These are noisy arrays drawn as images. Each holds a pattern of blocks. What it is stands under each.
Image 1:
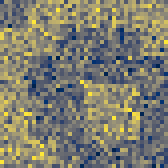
mirrored about the diagonal from the top left
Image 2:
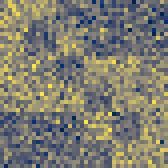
the same after a half turn
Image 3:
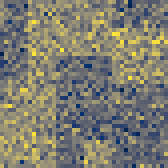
no symmetry
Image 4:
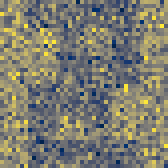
the same after a half turn
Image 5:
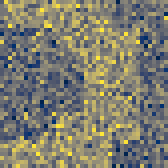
top and bottom mirror each other
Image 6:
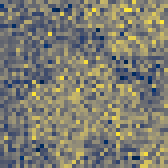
no symmetry
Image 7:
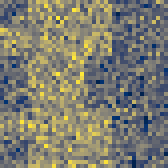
top and bottom mirror each other
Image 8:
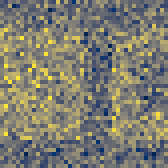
top and bottom mirror each other
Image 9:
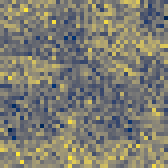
no symmetry
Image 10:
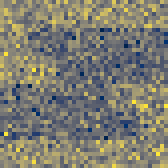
the same after a half turn
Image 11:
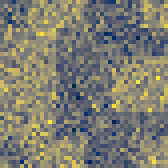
top and bottom mirror each other
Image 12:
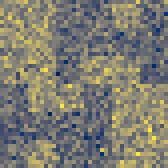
the same after a half turn
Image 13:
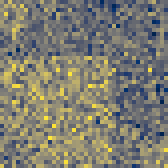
mirrored about the diagonal from the bottom left
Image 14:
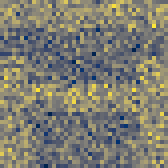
left and right mirror each other
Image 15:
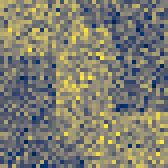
the same after a half turn
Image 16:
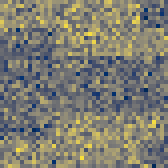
top and bottom mirror each other
